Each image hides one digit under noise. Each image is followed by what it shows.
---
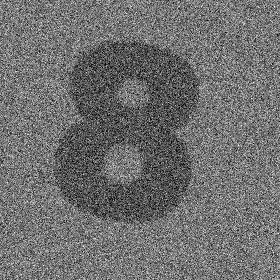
8
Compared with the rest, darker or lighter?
darker
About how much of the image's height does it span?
two thirds
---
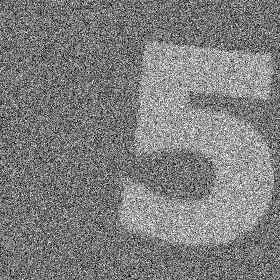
5
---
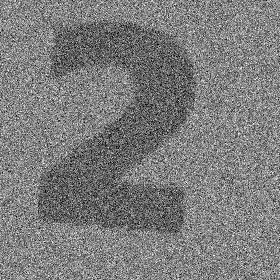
2
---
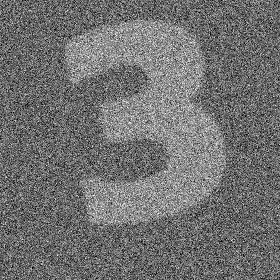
3
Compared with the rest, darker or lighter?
lighter
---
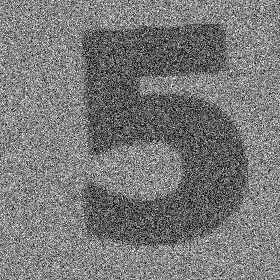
5
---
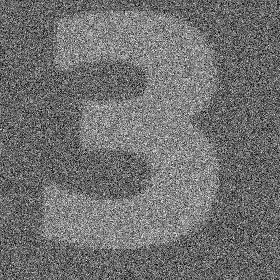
3
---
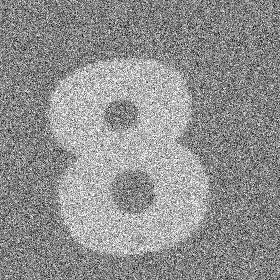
8
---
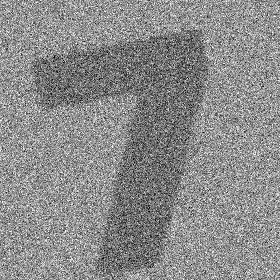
7
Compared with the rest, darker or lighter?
darker
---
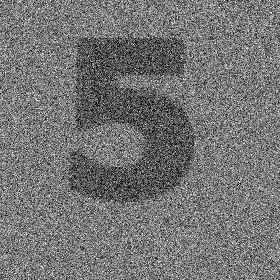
5
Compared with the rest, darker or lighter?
darker
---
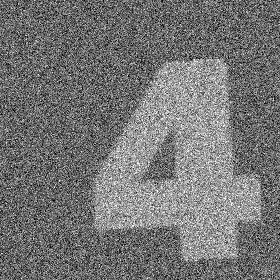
4
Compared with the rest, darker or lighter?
lighter
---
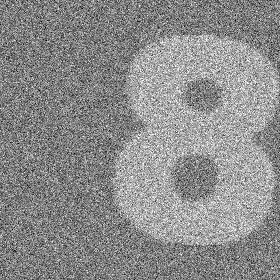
8
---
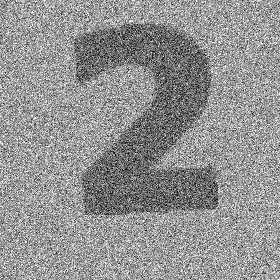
2
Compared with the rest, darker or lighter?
darker
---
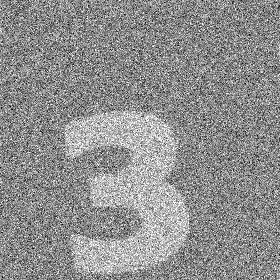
3
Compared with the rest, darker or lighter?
lighter
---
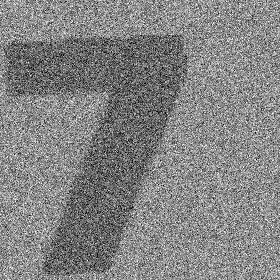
7
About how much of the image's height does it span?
nearly all
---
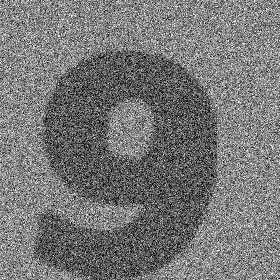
9
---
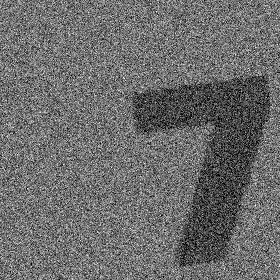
7
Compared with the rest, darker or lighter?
darker
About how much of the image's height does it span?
two thirds
